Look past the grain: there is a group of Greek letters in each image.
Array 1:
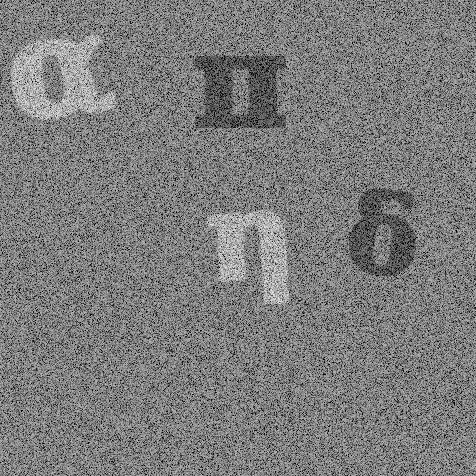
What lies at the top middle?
pi
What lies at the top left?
alpha
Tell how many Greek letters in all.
4
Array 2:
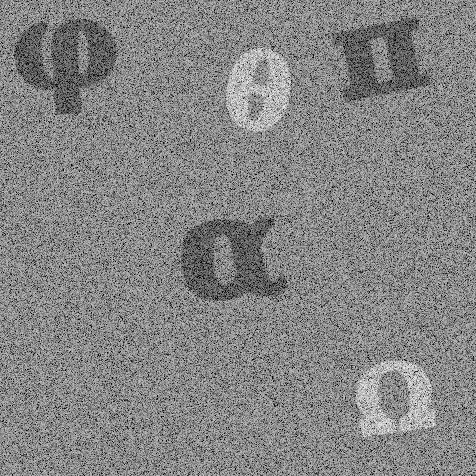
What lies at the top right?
pi
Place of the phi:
top left
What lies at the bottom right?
omega
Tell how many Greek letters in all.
5
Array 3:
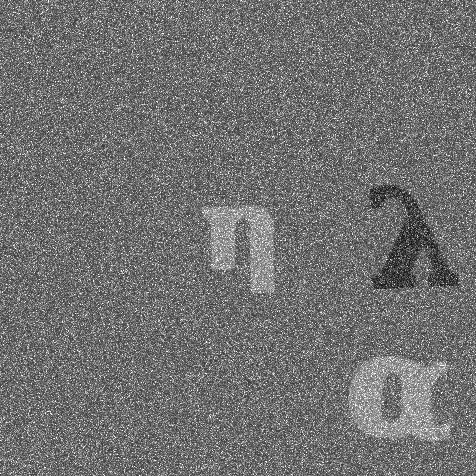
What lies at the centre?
eta
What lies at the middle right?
lambda
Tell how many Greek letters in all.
3
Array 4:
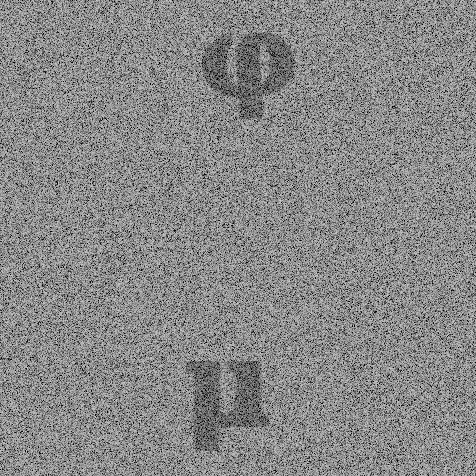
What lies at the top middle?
phi
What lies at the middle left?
nothing
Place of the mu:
bottom middle
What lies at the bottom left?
nothing
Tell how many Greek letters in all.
2
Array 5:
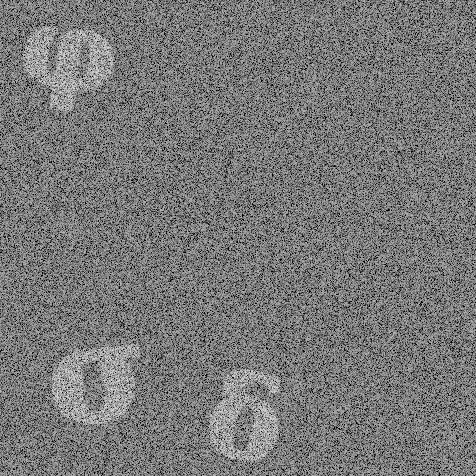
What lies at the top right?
nothing
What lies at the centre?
nothing
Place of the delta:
bottom middle
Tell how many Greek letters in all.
3
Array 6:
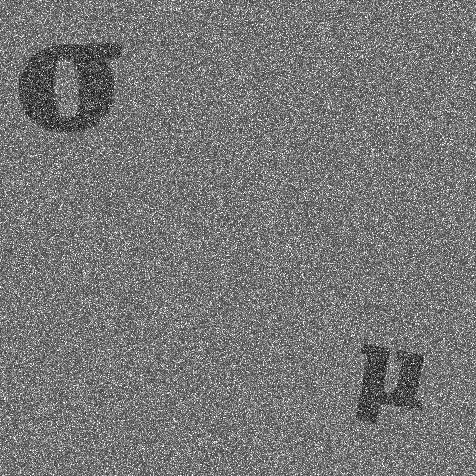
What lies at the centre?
nothing
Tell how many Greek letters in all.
2
